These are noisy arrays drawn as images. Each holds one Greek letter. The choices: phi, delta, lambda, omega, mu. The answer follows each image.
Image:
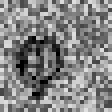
dark phi
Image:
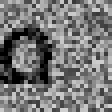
dark omega
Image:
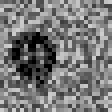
dark phi
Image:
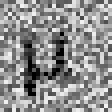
dark mu
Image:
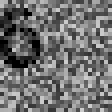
dark delta
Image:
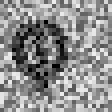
dark phi
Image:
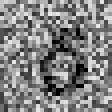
dark delta
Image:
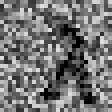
dark lambda
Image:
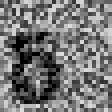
dark delta
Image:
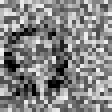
dark omega
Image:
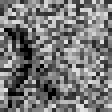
dark lambda
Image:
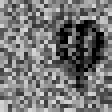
dark phi
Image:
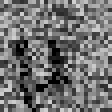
dark mu
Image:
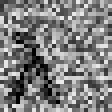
dark lambda
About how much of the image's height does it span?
two thirds
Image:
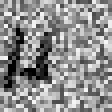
dark mu
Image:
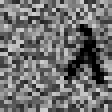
dark lambda
